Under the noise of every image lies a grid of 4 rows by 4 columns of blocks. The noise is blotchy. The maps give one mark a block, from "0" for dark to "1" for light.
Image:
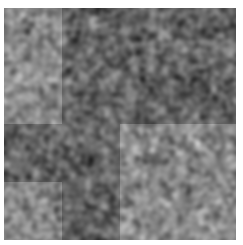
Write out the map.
1 0 0 0
1 0 0 0
0 0 1 1
1 0 1 1
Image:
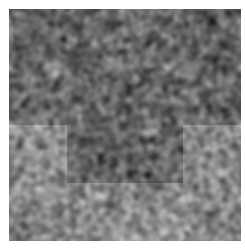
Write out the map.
0 0 0 0
0 0 0 0
1 0 0 1
1 1 1 1
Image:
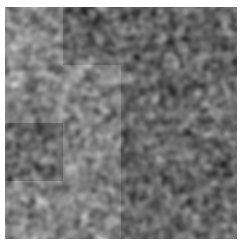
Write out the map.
1 0 0 0
1 1 0 0
0 1 0 0
1 1 0 0
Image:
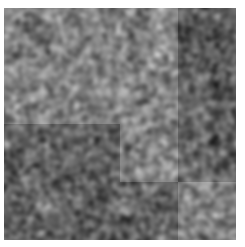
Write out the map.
1 1 1 0
1 1 1 0
0 0 1 0
0 0 0 1
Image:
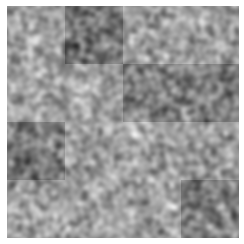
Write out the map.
1 0 1 1
1 1 0 0
0 1 1 1
1 1 1 0
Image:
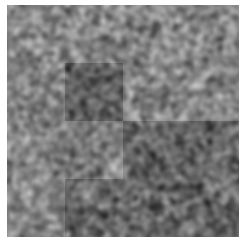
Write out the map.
1 1 1 1
1 0 1 1
1 1 0 0
1 0 0 0
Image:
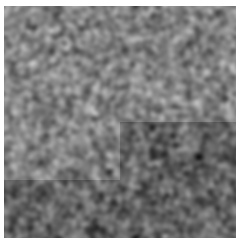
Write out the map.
1 1 1 1
1 1 1 1
1 1 0 0
0 0 0 0
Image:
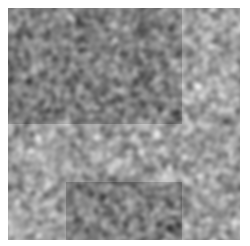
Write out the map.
0 0 0 1
0 0 0 1
1 1 1 1
1 0 0 1
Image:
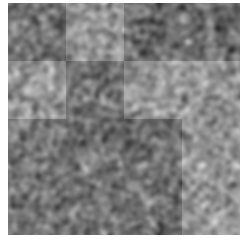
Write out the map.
0 1 0 0
1 0 1 1
0 0 0 1
0 0 0 1
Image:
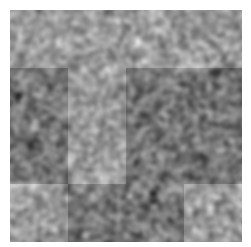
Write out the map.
1 1 1 1
0 1 0 0
0 1 0 0
1 0 0 1
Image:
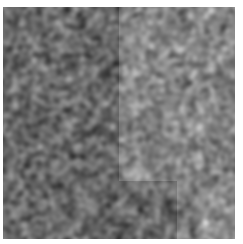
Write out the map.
0 0 1 1
0 0 1 1
0 0 1 1
0 0 0 1
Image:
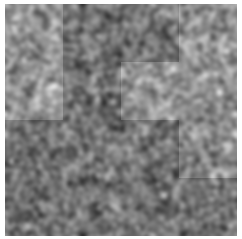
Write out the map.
1 0 0 1
1 0 1 1
0 0 0 1
0 0 0 0
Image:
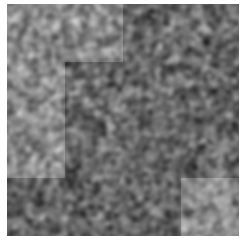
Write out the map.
1 1 0 0
1 0 0 0
1 0 0 0
0 0 0 1
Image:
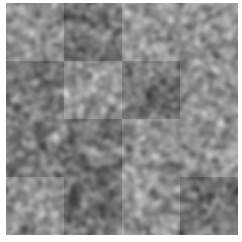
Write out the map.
1 0 1 1
0 1 0 1
0 0 1 1
1 0 1 0
